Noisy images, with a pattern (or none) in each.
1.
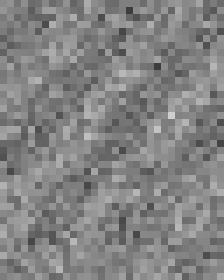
diagonal stripes
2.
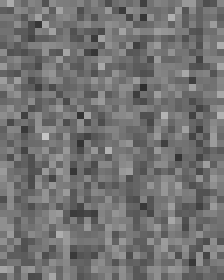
vertical stripes
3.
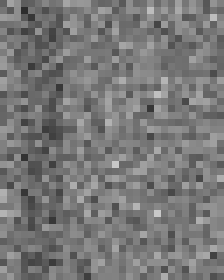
one vertical stripe
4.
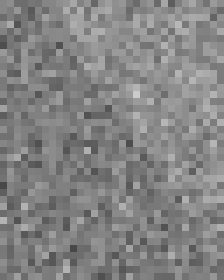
a sharp edge
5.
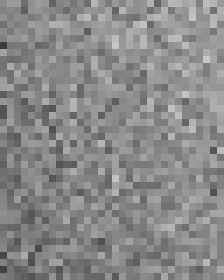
a smooth slope
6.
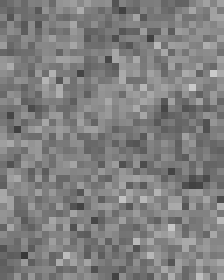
spokes from one point
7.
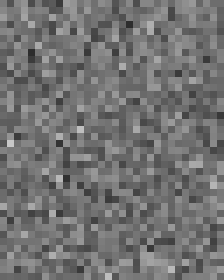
only noise
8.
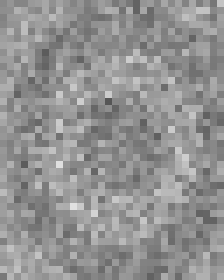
rings round one point
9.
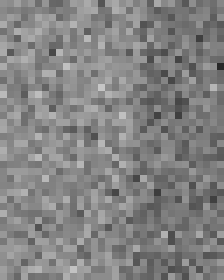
a sharp edge
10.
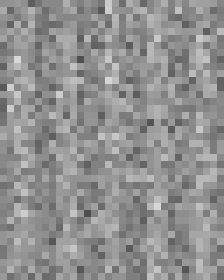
vertical stripes
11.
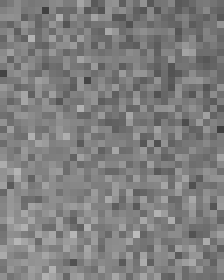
a smooth slope
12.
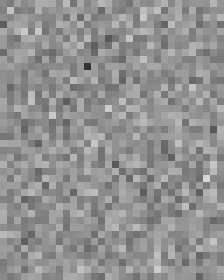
only noise
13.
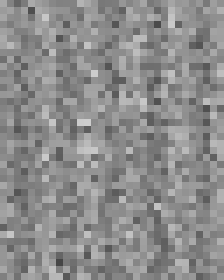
vertical stripes
